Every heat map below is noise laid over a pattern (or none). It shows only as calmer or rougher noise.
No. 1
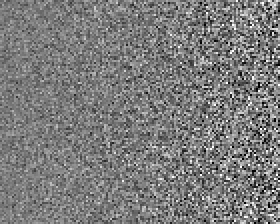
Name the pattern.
a smooth slope
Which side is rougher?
right
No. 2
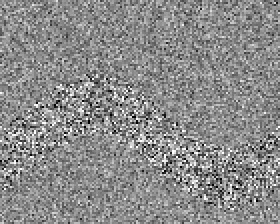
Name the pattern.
a wavy band
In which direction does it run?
left to right
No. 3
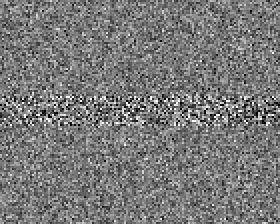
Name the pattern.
one horizontal stripe
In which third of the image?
middle
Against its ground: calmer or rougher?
rougher
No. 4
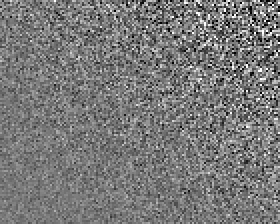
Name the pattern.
a smooth slope
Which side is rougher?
top right
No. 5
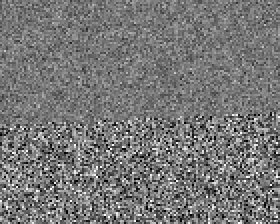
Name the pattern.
a sharp edge
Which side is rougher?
bottom
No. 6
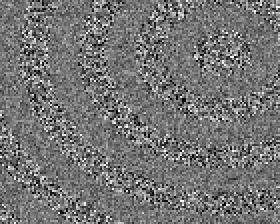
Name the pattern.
rings round one point
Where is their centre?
top right
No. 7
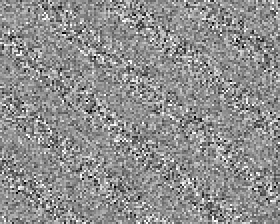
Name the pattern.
diagonal stripes
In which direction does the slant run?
top left to bottom right
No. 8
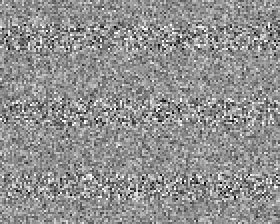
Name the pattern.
horizontal stripes
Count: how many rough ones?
3
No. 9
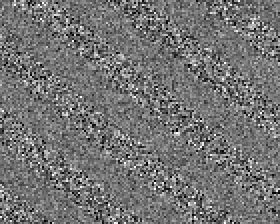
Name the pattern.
diagonal stripes
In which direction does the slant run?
top left to bottom right
